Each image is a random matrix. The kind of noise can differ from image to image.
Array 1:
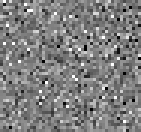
heavy tails
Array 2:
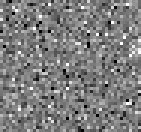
heavy tails
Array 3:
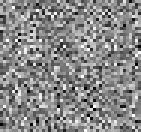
low rank plus noise
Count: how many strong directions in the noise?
five to eight
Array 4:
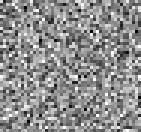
low rank plus noise
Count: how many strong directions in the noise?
five to eight
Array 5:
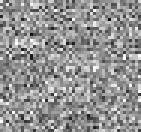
low rank plus noise
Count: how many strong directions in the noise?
three or four
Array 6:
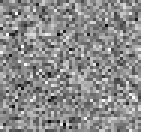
independent entries
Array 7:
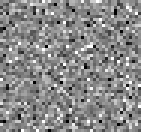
heavy tails
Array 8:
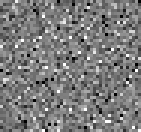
heavy tails
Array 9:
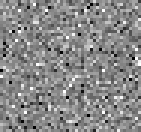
heavy tails
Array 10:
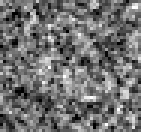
blotchy
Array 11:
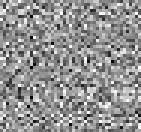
low rank plus noise
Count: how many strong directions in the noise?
one
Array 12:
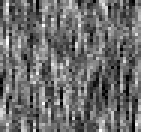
streaked along the columns
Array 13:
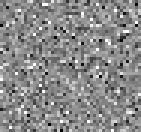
heavy tails
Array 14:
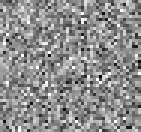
independent entries
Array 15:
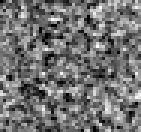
blotchy
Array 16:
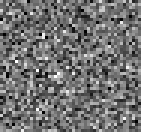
independent entries
